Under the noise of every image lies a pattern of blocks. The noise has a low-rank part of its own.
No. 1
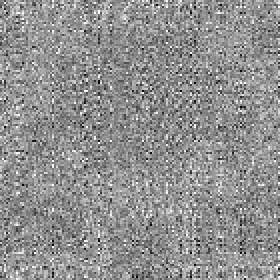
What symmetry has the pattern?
left and right mirror each other
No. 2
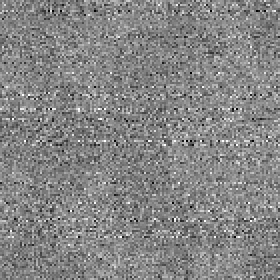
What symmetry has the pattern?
top and bottom mirror each other
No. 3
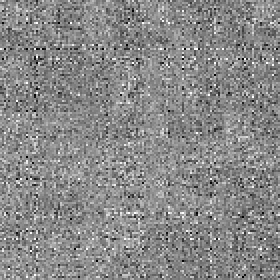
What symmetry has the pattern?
no symmetry
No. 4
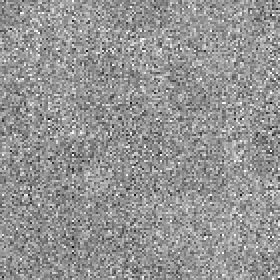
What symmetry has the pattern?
mirrored about the diagonal from the bottom left
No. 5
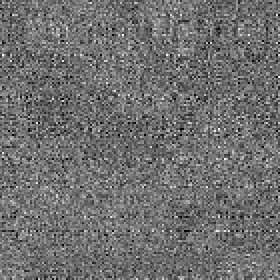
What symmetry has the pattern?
no symmetry
